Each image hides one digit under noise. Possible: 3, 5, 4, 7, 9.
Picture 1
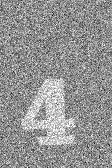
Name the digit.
4
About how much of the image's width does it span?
half
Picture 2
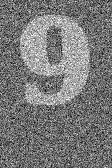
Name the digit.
9
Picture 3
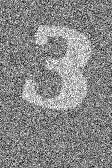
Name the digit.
3
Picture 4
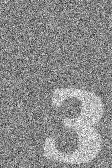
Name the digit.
3
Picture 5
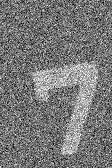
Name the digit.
7
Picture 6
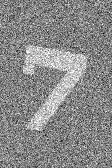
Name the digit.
7
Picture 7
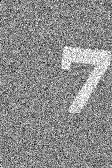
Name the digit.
7
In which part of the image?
middle right
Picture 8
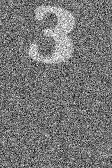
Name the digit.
3
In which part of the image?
top middle
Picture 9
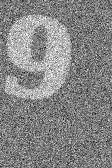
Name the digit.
9
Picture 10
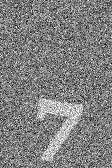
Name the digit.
7
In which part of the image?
bottom middle
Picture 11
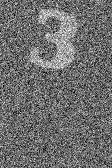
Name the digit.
3
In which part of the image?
top middle
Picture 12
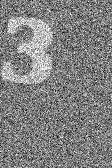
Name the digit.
3
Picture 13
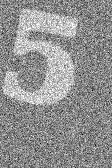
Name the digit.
5
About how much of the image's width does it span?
two thirds
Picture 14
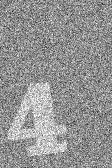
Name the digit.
4
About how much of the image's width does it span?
half
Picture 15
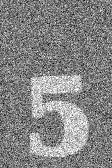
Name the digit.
5
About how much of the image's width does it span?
half
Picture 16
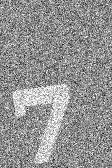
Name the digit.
7
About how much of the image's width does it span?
half
